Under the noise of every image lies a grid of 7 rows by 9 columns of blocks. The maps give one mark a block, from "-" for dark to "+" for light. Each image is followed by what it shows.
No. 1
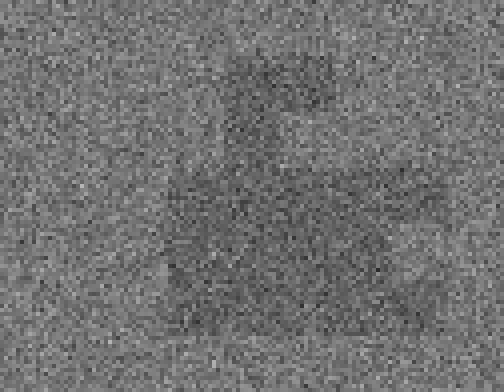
+ + + + + + + + +
+ + + + - - + + +
+ + + + - + + + +
+ + + - - - - - +
+ + + - - - - + +
+ + + - - - - - +
+ + + + + + + + +
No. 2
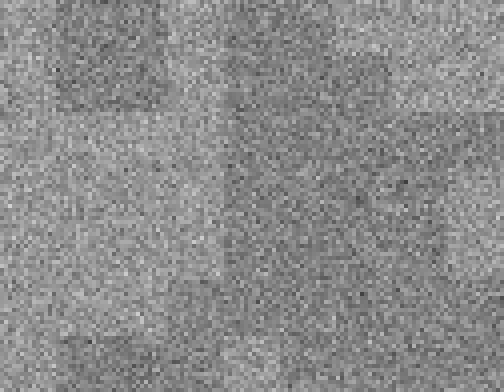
+ - - + - - + + +
+ - - + - - - + +
+ + + + - - - - -
+ + + + - - - - +
+ + + + - - - - +
+ + + - - - - - -
+ - - - + - - - -
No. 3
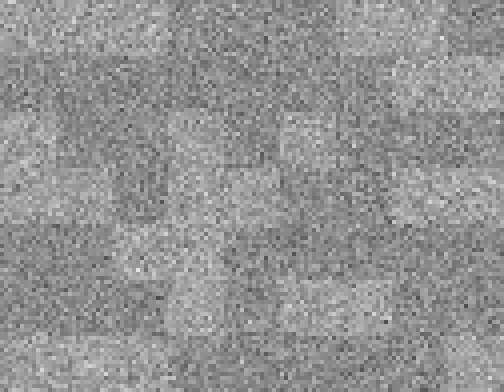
+ + + - - - + + -
- - - - - - - + +
+ - - + - + - - -
+ + - + + - - + +
- - + + - - - - -
- - - + - + + - -
+ + + - - - - - +
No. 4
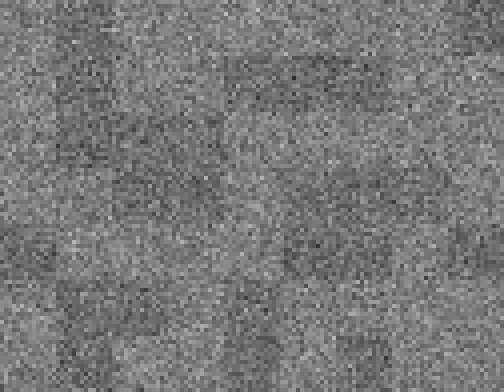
+ - + + + + + + -
+ - + + - - - + +
+ - - - + + + + +
+ + - - + - - - +
- + + + + - - + -
+ - - + - + + + +
+ - + + - + - + +
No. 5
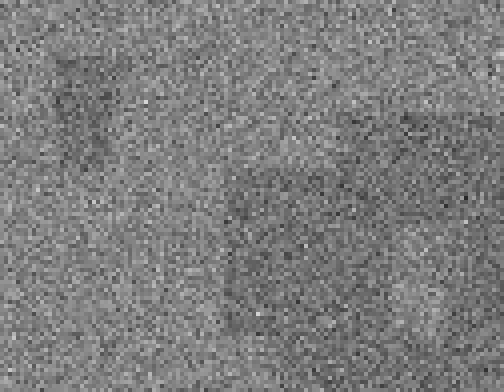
+ + + + + + + + +
+ - + + + + + + +
+ - + + + + - - -
+ + + + - - - - -
+ + + + - - - + -
+ + + + - - - + -
+ + + + + - - - -
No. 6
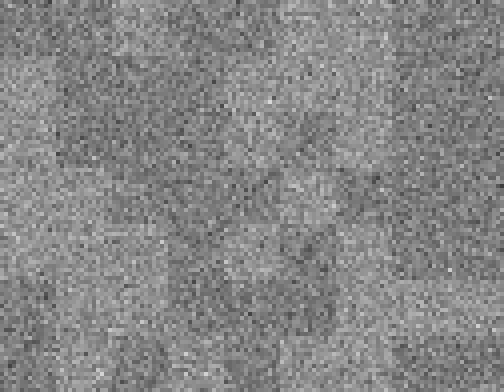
- - + - - + + - -
+ - - - + + + - -
+ - - - + - + - -
+ + - - - + - - -
+ + + - + - + - -
- + + - - - + + +
- + - + - + + - -
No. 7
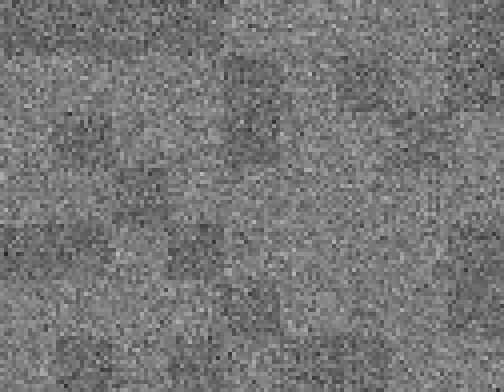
- - - - + + + + -
+ + + + - + - + -
+ - + + - + + - +
+ + - + + + + + +
- - + - + + + + -
+ + + + - + + + -
+ - + - + - - + +
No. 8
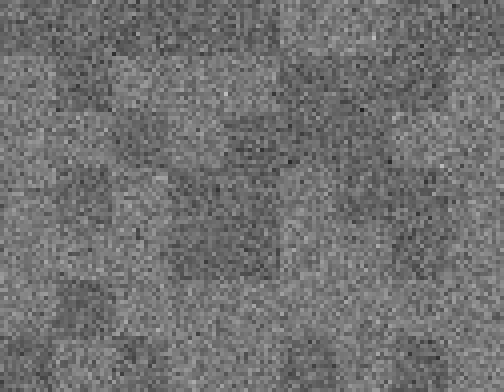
- - - - - + + - -
+ - + + + - - - +
+ + - + - - - + +
+ - + - - + - - +
+ + + - - + + - +
+ - + + + + + + +
- + - + + - + - +
